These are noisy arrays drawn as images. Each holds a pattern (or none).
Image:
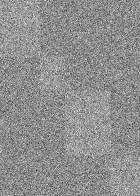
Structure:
blocks along the diagonal
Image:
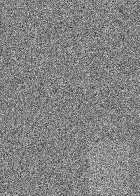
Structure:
one block
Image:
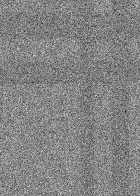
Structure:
bands of rows crossing bands of columns
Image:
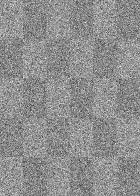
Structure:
a checkerboard
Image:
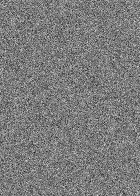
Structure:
only noise
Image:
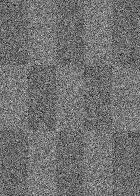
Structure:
a checkerboard
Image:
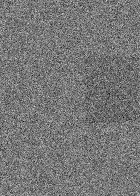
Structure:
one block
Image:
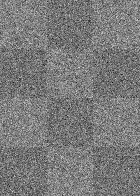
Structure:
a checkerboard
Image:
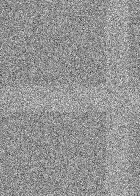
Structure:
bands of rows crossing bands of columns
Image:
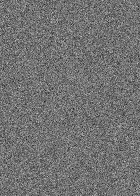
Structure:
only noise
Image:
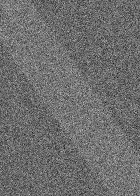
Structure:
a diagonal band
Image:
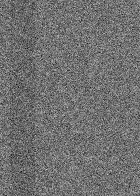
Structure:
one band of columns
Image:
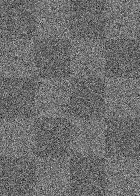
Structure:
a checkerboard
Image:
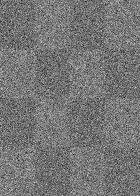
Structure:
a checkerboard
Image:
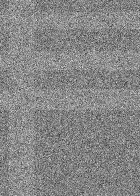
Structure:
bands of rows crossing bands of columns
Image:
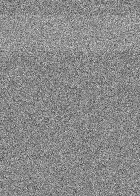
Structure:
one band of rows
